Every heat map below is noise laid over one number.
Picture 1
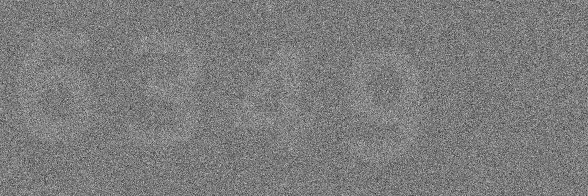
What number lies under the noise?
6349
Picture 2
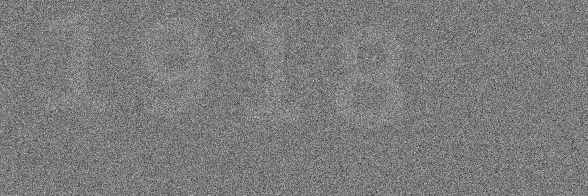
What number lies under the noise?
1918
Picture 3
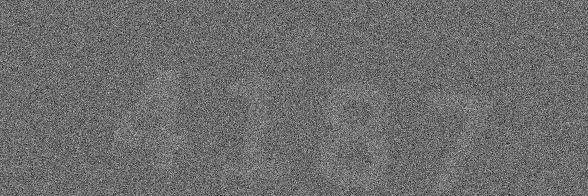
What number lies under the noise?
4187
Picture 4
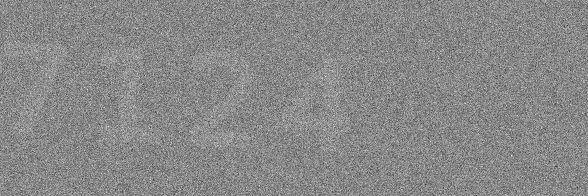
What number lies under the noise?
7124
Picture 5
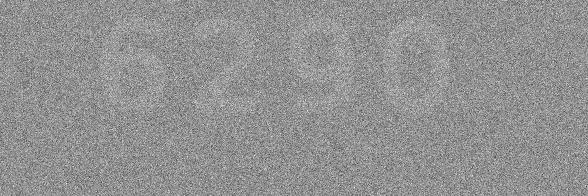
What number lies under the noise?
6290
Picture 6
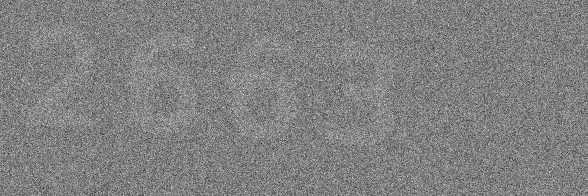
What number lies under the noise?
2663
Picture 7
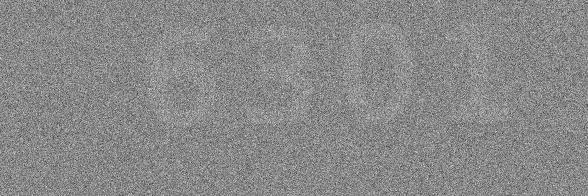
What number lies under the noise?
6301
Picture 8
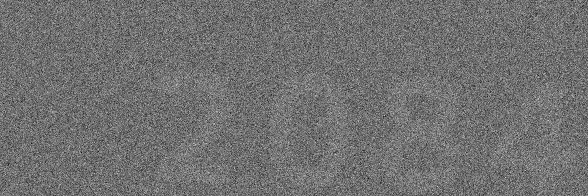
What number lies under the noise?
2084
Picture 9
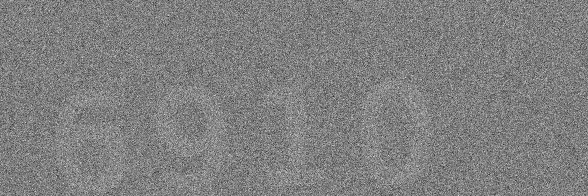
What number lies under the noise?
6910
